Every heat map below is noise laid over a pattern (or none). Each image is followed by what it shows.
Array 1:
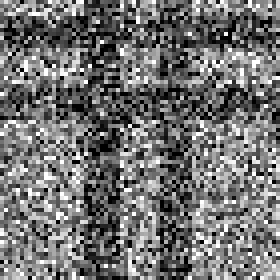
bands of rows crossing bands of columns
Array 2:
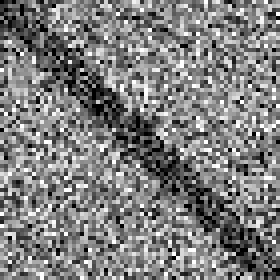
a diagonal band
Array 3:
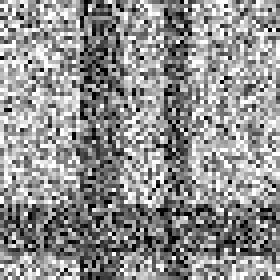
bands of rows crossing bands of columns
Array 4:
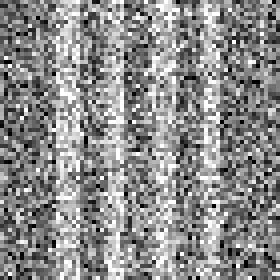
bands of columns
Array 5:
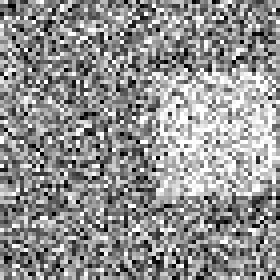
one block
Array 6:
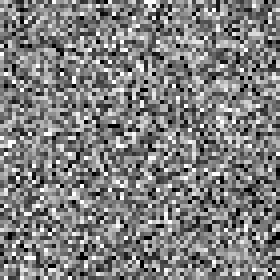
only noise
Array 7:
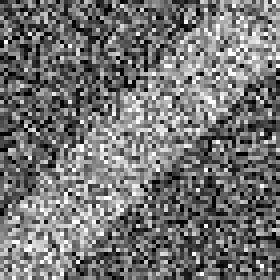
a diagonal band
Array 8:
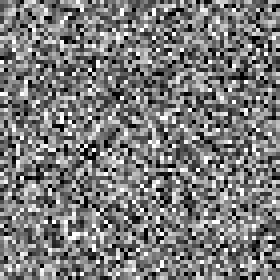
only noise
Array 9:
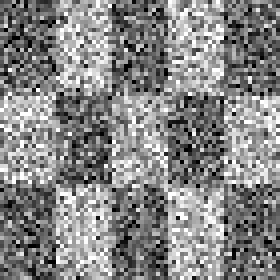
a checkerboard
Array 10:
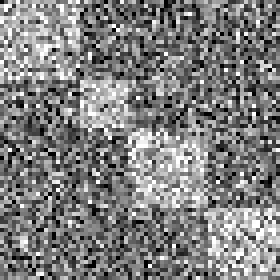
blocks along the diagonal
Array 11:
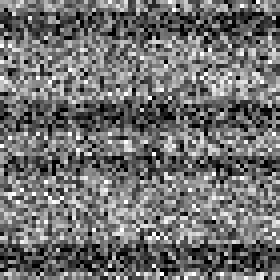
bands of rows
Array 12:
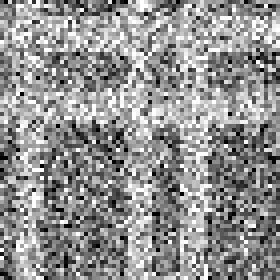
bands of rows crossing bands of columns
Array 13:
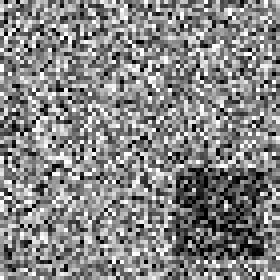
one block
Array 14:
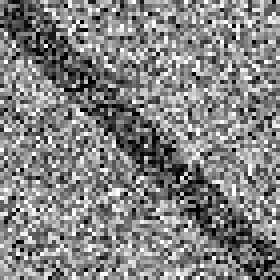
a diagonal band
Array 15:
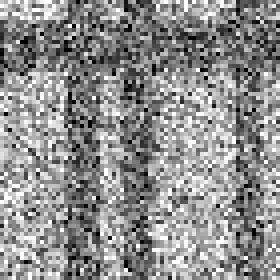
bands of rows crossing bands of columns
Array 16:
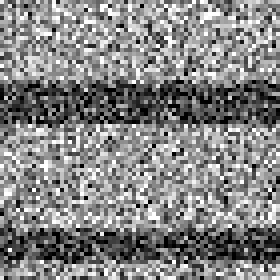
bands of rows
